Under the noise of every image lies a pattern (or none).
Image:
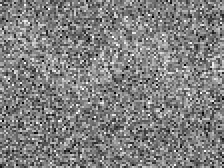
a wavy band
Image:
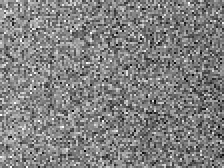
a smooth slope
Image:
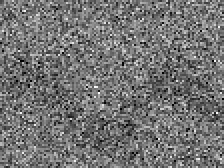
a wavy band
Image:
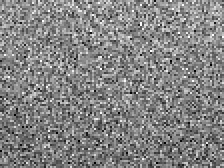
a smooth slope
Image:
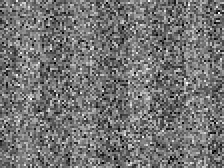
vertical stripes
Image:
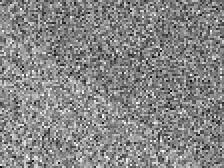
a sharp edge
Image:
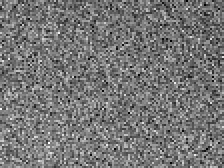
a smooth slope
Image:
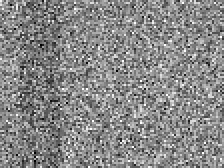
one vertical stripe
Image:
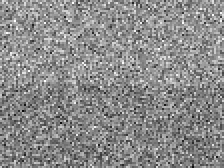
a sharp edge
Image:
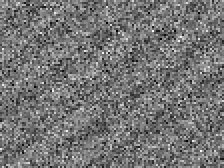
diagonal stripes
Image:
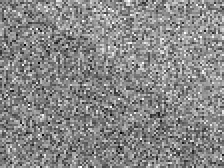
a sharp edge
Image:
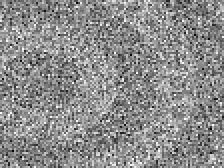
rings round one point
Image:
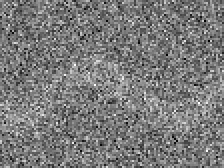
a wavy band
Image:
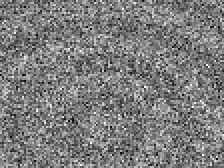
rings round one point
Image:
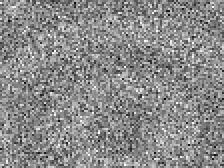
rings round one point
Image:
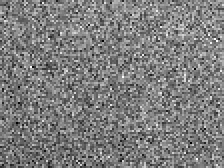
a smooth slope
